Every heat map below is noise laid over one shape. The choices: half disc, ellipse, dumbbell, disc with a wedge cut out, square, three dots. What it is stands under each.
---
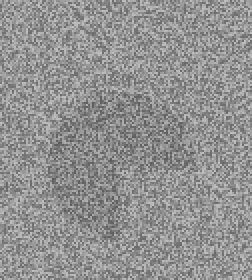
disc with a wedge cut out
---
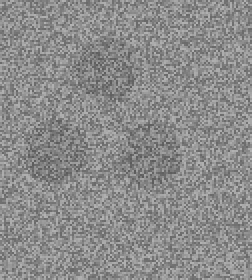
three dots
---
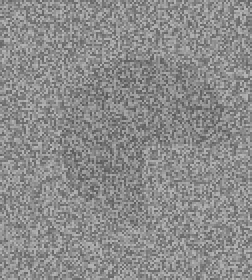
disc with a wedge cut out
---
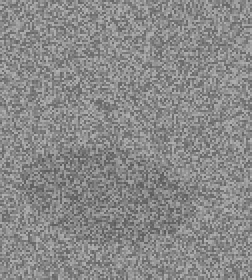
ellipse
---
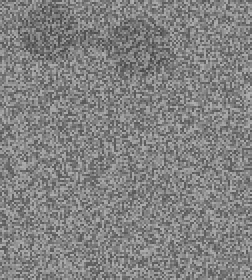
dumbbell
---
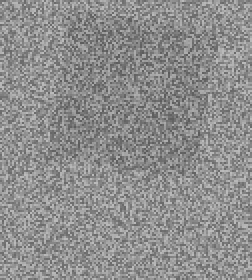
square
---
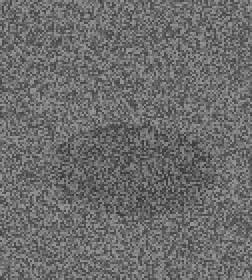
ellipse
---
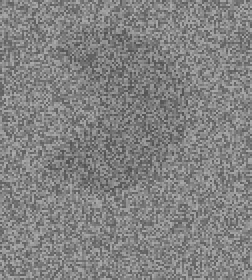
disc with a wedge cut out
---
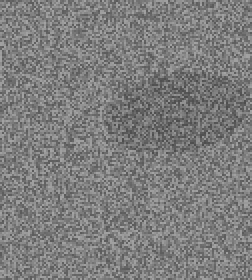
ellipse
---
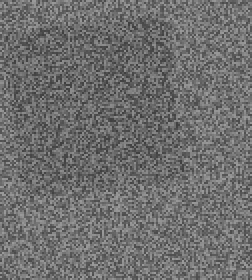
square
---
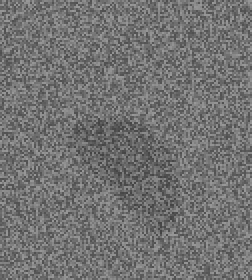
half disc
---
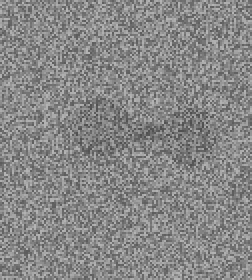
dumbbell
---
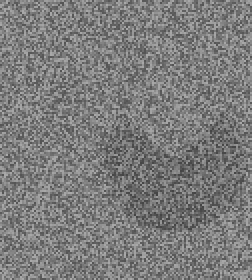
disc with a wedge cut out
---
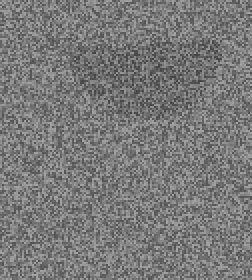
half disc
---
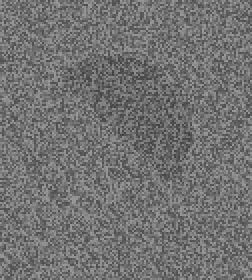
half disc
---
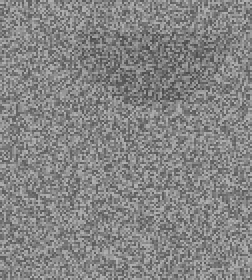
half disc
